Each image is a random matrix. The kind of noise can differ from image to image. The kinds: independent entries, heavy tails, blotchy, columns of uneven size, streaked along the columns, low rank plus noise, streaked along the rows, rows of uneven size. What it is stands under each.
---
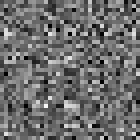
low rank plus noise
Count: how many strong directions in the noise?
two
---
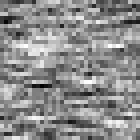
streaked along the rows
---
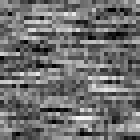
streaked along the rows
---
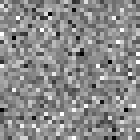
heavy tails
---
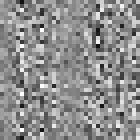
columns of uneven size
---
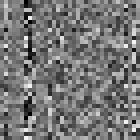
columns of uneven size
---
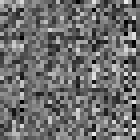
columns of uneven size
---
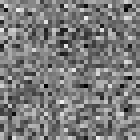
low rank plus noise
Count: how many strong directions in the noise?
three or four
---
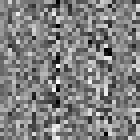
columns of uneven size
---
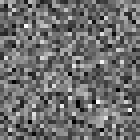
independent entries
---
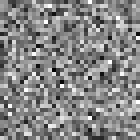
independent entries
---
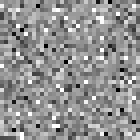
heavy tails
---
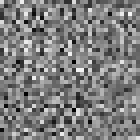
low rank plus noise
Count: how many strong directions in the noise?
one
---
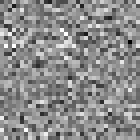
low rank plus noise
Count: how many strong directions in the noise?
five to eight
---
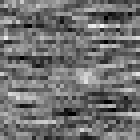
streaked along the rows
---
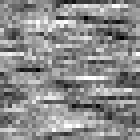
streaked along the rows
